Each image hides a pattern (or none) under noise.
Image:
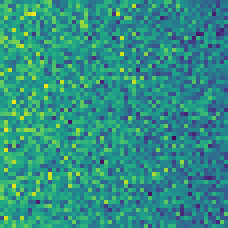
a smooth slope
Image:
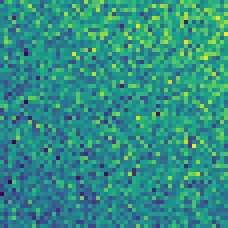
a smooth slope
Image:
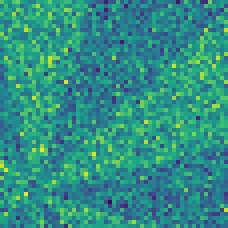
spokes from one point
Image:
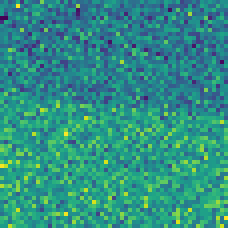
a sharp edge
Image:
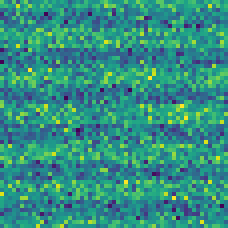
horizontal stripes
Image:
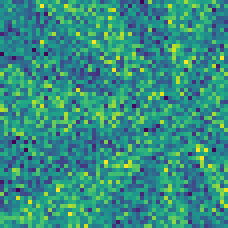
spokes from one point
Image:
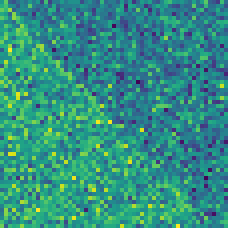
a sharp edge
